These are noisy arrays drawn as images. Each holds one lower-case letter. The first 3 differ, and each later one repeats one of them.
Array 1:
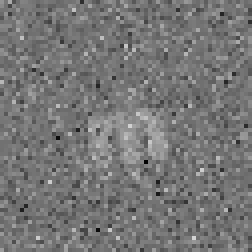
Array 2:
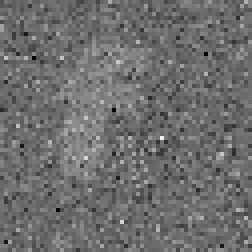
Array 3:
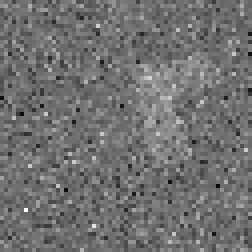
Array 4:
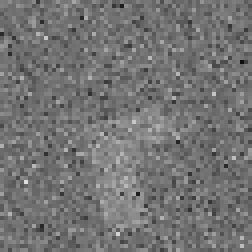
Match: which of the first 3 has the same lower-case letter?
3
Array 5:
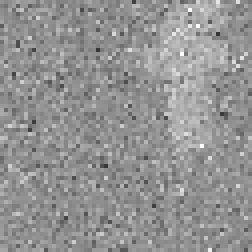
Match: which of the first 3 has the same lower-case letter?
2
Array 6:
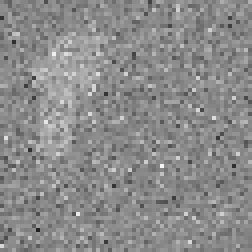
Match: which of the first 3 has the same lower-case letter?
2
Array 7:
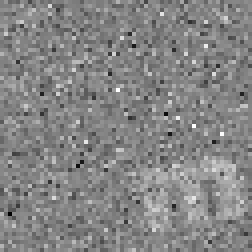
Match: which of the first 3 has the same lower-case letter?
1
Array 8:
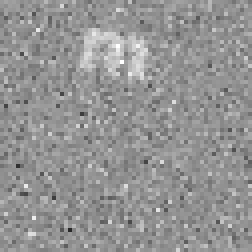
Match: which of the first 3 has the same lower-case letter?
1
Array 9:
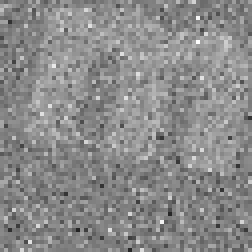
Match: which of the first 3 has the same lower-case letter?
1
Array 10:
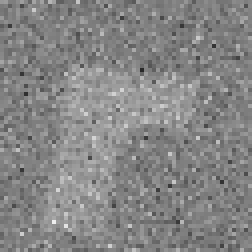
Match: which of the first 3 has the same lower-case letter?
3
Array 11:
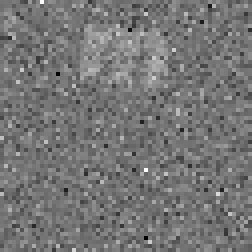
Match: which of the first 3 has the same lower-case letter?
1
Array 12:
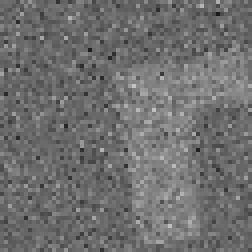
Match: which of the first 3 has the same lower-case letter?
3
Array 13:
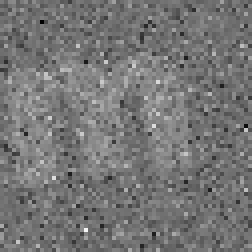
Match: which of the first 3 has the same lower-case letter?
1
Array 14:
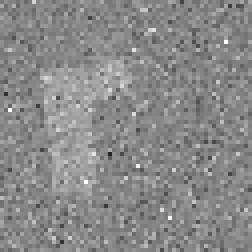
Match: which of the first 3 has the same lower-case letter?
3
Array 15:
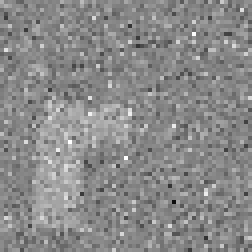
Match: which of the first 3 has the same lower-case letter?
3
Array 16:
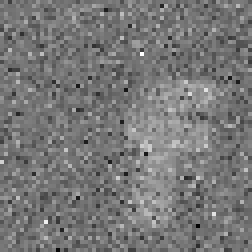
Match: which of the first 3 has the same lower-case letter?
2
